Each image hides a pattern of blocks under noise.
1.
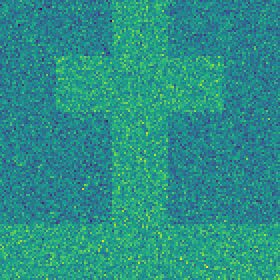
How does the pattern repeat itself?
left and right mirror each other
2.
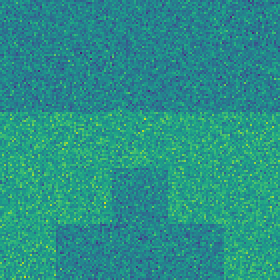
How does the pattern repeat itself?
left and right mirror each other
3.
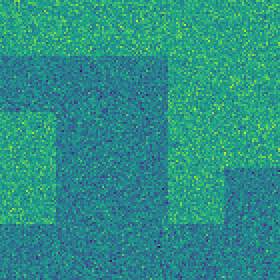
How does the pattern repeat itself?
no symmetry
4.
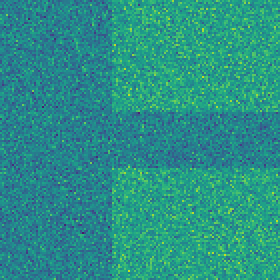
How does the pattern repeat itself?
top and bottom mirror each other
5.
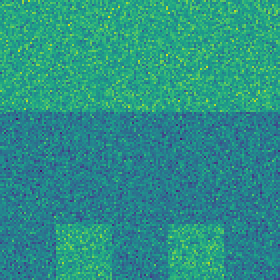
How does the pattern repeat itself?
left and right mirror each other
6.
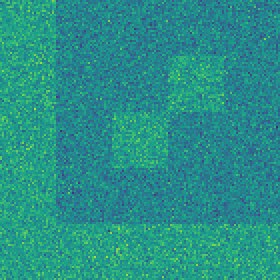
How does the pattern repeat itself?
mirrored about the diagonal from the bottom left
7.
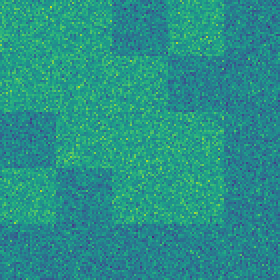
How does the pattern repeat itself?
mirrored about the diagonal from the top left
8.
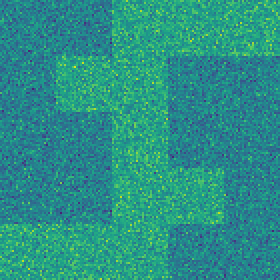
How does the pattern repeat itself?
the same after a half turn
